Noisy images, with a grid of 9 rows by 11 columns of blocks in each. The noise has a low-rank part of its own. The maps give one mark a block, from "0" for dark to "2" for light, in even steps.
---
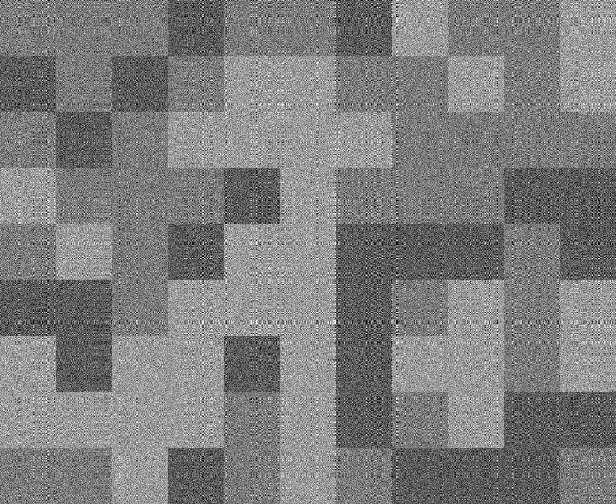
1 1 1 0 1 1 0 2 1 1 2
0 1 0 1 2 2 1 1 2 1 2
1 0 1 2 2 2 2 1 1 1 1
2 1 1 1 0 2 1 1 1 0 0
1 2 1 0 2 2 0 0 0 1 0
0 0 1 2 2 2 0 1 2 1 2
2 0 2 2 0 2 0 2 2 1 2
2 2 2 2 1 2 0 1 2 0 0
1 1 2 0 1 2 1 0 0 0 1
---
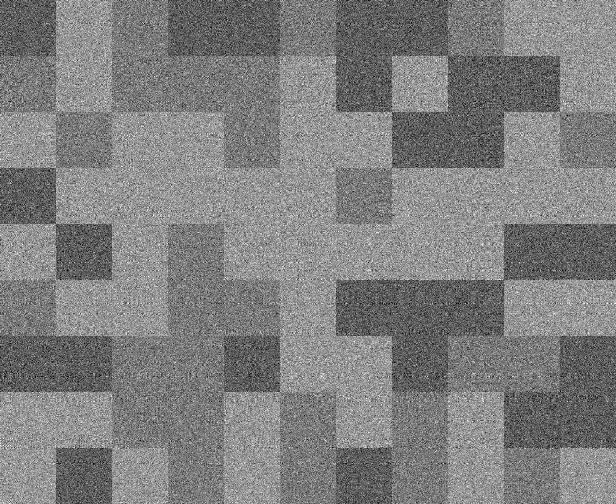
0 2 1 0 0 1 0 0 1 2 2
1 2 1 1 1 2 0 2 0 0 2
2 1 2 2 1 2 2 0 0 2 1
0 2 2 2 2 2 1 2 2 2 2
2 0 2 1 2 2 2 2 2 0 0
1 2 2 1 1 2 0 0 0 2 2
0 0 1 1 0 2 2 0 1 1 0
2 2 1 1 2 1 2 1 2 0 0
2 0 2 1 2 1 0 1 2 1 2
